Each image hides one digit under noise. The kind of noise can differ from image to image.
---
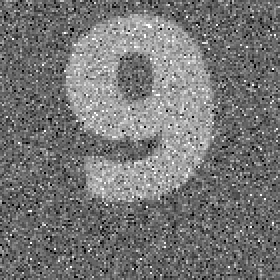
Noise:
heavy tails
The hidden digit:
9
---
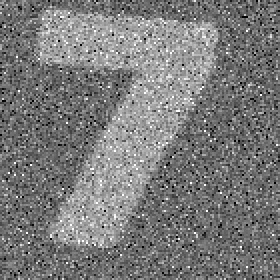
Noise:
heavy tails
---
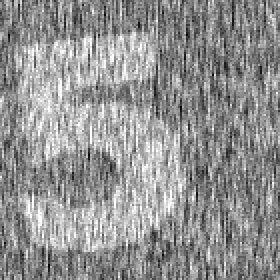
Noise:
streaked along the columns
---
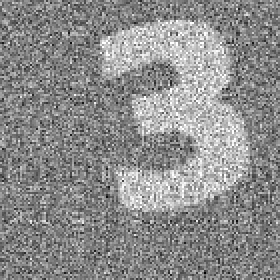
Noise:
low rank plus noise
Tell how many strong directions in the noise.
two
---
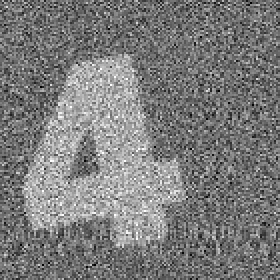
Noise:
low rank plus noise
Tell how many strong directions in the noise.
one
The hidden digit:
4
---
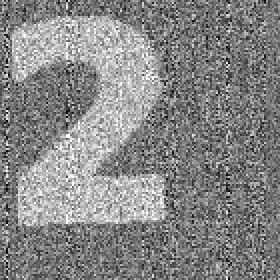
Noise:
columns of uneven size
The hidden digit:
2
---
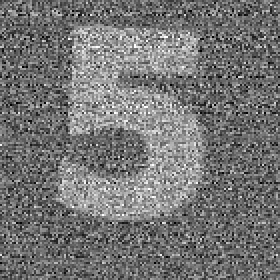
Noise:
rows of uneven size
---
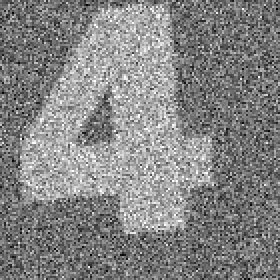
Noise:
independent entries
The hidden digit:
4
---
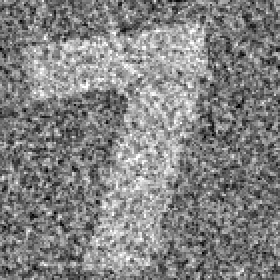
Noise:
blotchy
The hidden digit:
7
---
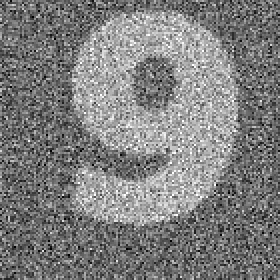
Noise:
low rank plus noise
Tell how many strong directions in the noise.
five to eight
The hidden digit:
9
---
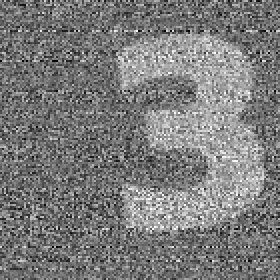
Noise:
rows of uneven size
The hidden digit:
3
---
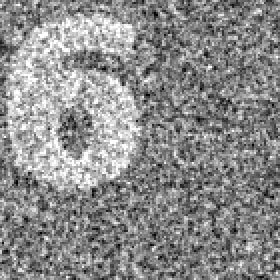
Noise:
blotchy
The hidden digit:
6
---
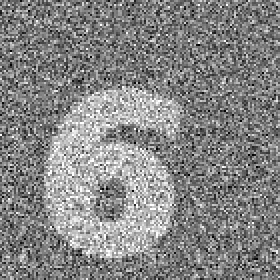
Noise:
low rank plus noise
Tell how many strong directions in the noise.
two
